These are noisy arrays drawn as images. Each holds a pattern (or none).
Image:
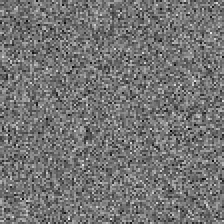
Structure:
only noise
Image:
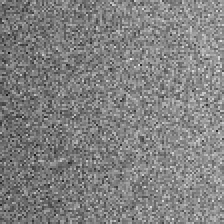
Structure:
a smooth slope
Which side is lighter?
right
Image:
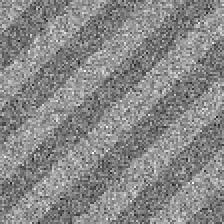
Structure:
diagonal stripes
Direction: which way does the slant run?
bottom left to top right
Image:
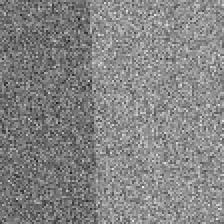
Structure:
a sharp edge
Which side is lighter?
right
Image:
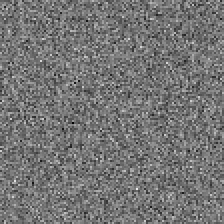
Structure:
only noise
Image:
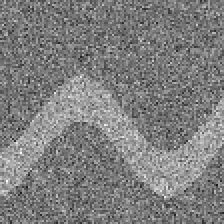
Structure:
a wavy band
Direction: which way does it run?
left to right
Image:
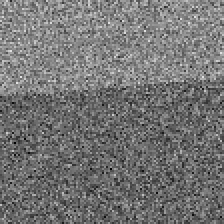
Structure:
a sharp edge
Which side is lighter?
top
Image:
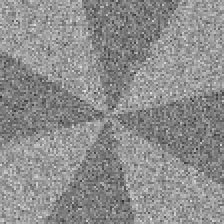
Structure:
spokes from one point
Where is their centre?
centre
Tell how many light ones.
4
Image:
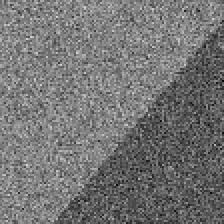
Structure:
a sharp edge
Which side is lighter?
top left
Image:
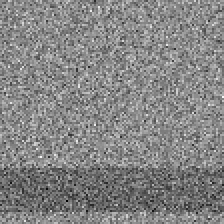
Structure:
one horizontal stripe
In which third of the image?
bottom
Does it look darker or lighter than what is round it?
darker
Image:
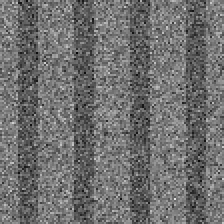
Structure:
vertical stripes
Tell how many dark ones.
4
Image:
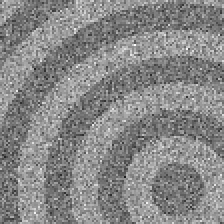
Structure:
rings round one point
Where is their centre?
bottom right
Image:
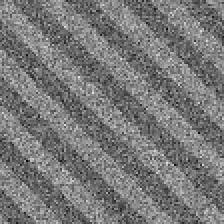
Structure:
diagonal stripes
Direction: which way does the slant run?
top left to bottom right
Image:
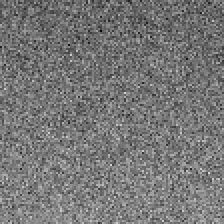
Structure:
a smooth slope
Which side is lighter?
bottom
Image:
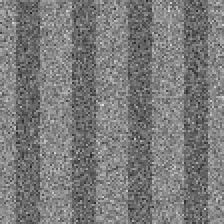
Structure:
vertical stripes
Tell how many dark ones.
4
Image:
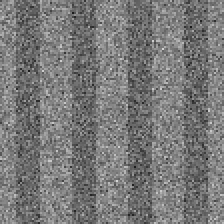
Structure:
vertical stripes
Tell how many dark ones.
4
